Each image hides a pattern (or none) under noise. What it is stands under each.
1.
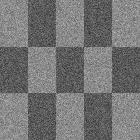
a checkerboard
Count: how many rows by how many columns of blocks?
3 by 5
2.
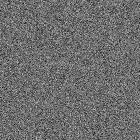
only noise
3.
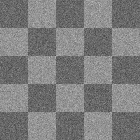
a checkerboard
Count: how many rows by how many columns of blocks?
5 by 5
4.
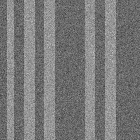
bands of columns
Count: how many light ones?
5
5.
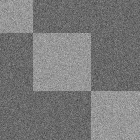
blocks along the diagonal
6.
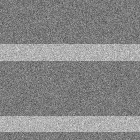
bands of rows
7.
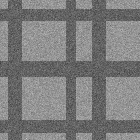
bands of rows crossing bands of columns
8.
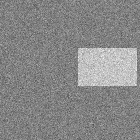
one block
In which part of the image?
middle right
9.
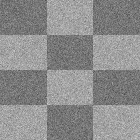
a checkerboard
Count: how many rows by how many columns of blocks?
4 by 3
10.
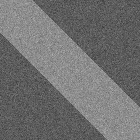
a diagonal band
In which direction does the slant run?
top left to bottom right
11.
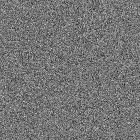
only noise
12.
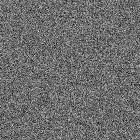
only noise
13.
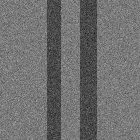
bands of columns
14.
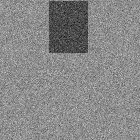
one block
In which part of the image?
top middle
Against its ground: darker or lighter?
darker
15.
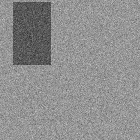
one block
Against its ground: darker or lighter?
darker
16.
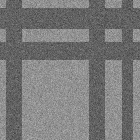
bands of rows crossing bands of columns
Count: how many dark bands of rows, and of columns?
2 and 3
